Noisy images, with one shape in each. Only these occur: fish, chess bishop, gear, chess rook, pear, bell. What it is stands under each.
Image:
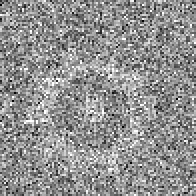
gear
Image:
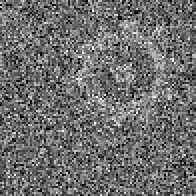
gear
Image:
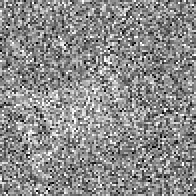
chess rook
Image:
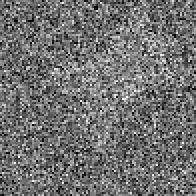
chess rook
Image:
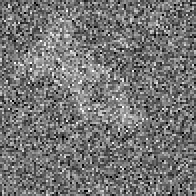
chess bishop
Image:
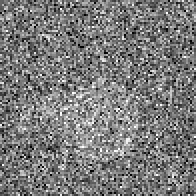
pear
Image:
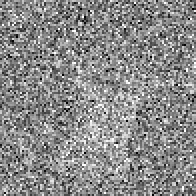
chess rook
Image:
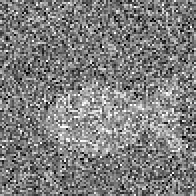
fish
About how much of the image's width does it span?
two thirds
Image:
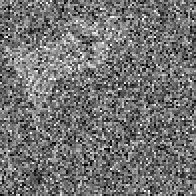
chess bishop
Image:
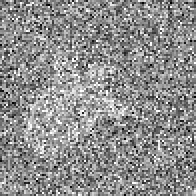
bell
